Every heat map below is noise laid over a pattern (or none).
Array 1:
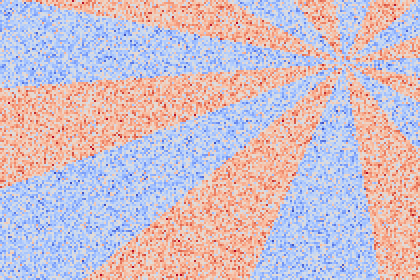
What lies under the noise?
spokes from one point
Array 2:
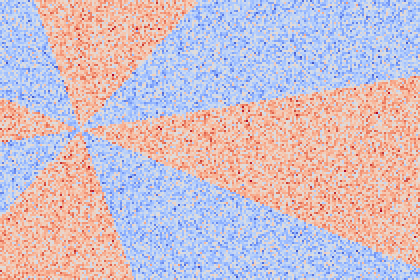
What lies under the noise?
spokes from one point
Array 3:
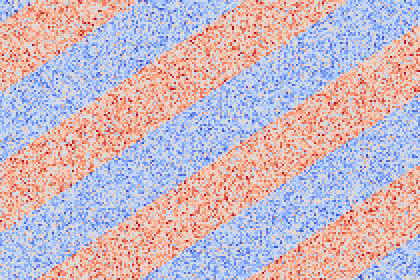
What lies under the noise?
diagonal stripes
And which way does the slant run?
bottom left to top right
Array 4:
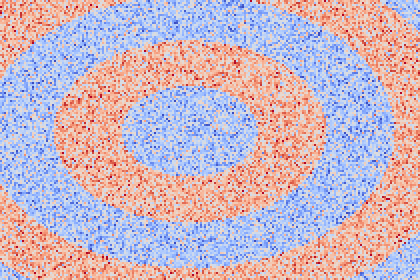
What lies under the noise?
rings round one point
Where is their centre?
centre
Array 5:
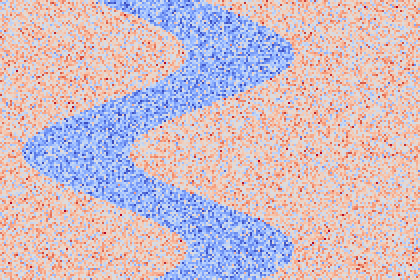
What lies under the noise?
a wavy band
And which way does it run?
top to bottom
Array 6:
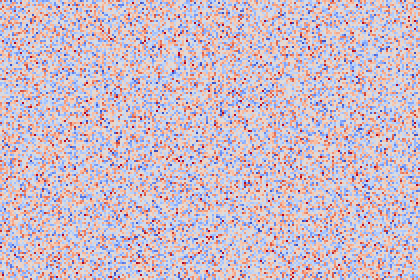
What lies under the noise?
only noise
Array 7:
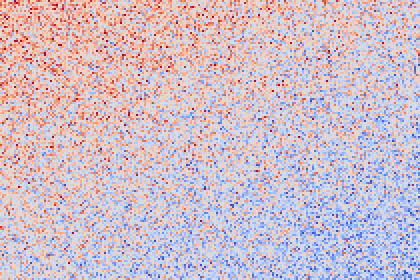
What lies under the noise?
a smooth slope
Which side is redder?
top left
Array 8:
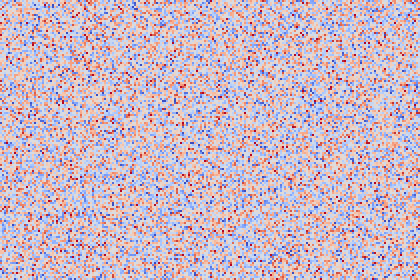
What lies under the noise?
only noise
